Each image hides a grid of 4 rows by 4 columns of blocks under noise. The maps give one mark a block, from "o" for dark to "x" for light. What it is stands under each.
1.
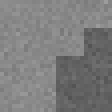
x x x x
x x x o
x x o o
x x o o
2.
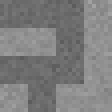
o o o x
x x o x
o o o x
x o x x
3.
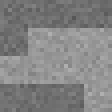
o o o o
o x x x
x x x x
o o o x
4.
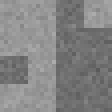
x x o x
x x o o
o x o o
x x o o
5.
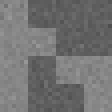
x o o o
x x o o
x o x x
x o o x
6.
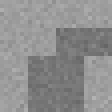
x x x x
x x o o
x o o x
x o o x
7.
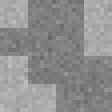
x o o x
o o o x
x o o o
x x o o
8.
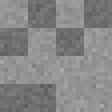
x o x o
o x o x
x x x x
o o x x
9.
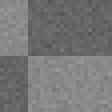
x o o o
x o o o
o x x x
o x x x
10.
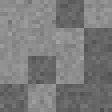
x x o x
x x x o
x o x o
o x o o
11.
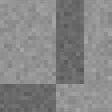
x x o x
x x o x
x x o x
o o x x
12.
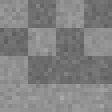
x o x o
o x o x
x o o o
x x x x
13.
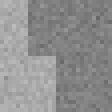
x o o o
x o o o
x x o o
x x o o
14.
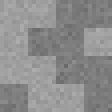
x x o o
x o o x
x x o o
o x x o
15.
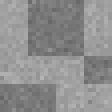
x o o x
x o o x
x x x o
o o x x
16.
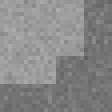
x x x o
x x x o
x x o o
o o o o
